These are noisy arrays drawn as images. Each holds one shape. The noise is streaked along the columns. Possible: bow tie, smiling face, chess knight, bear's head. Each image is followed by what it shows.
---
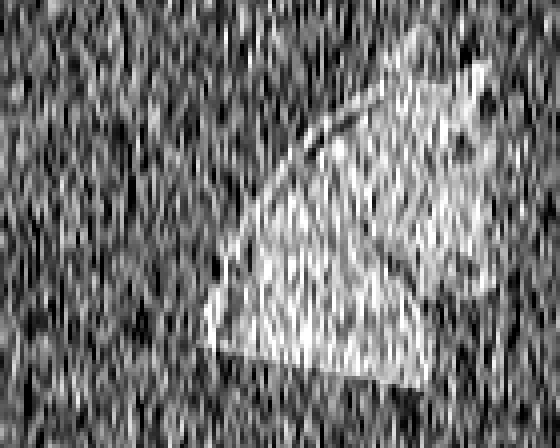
light chess knight
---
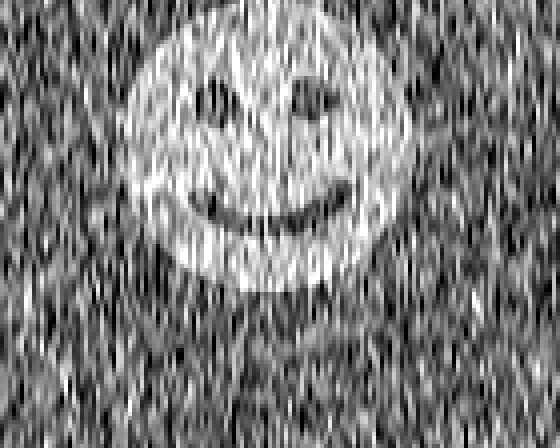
light smiling face
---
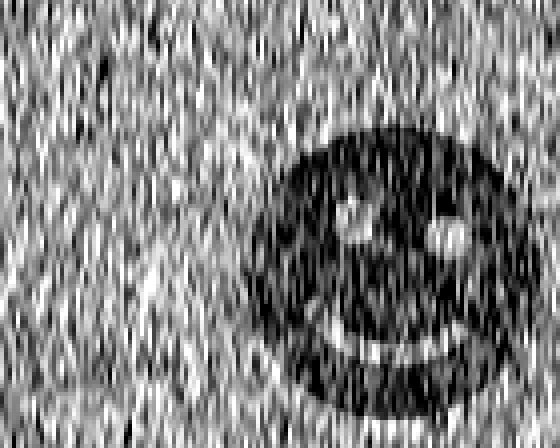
dark smiling face
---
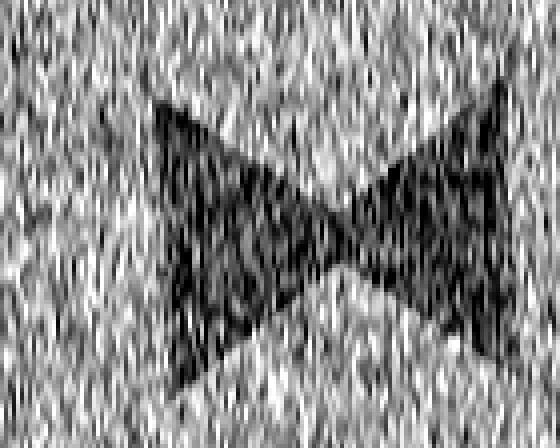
dark bow tie
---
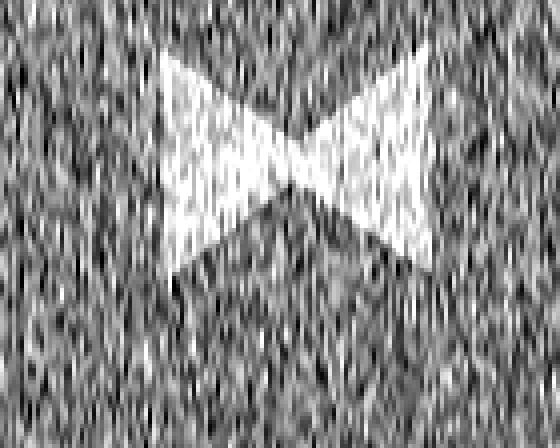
light bow tie
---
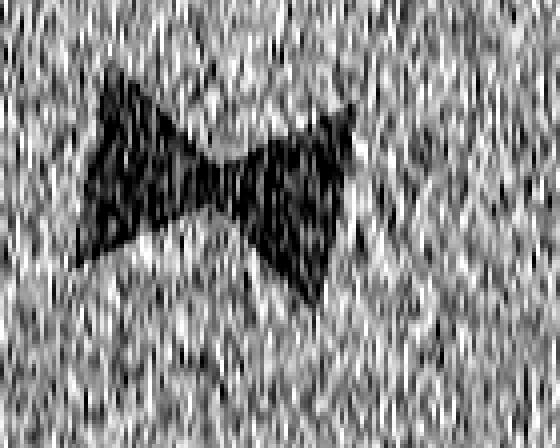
dark bow tie
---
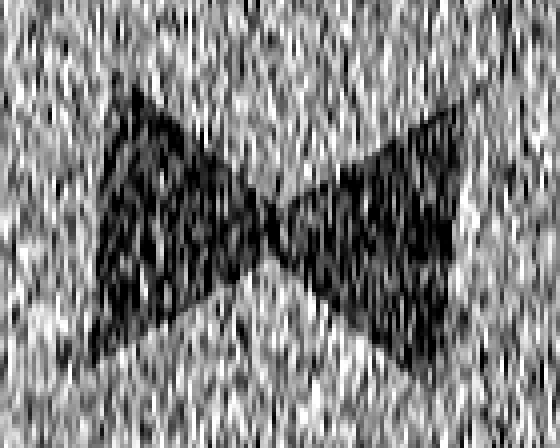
dark bow tie
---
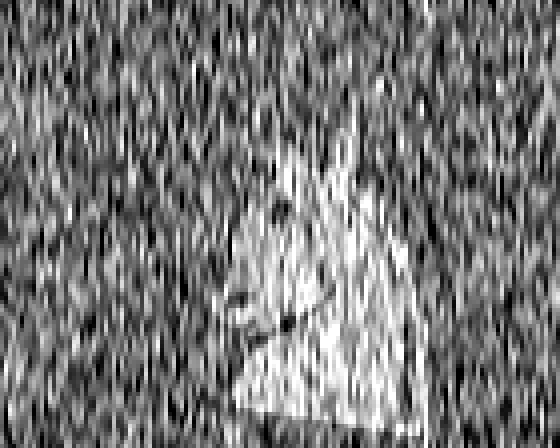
light chess knight
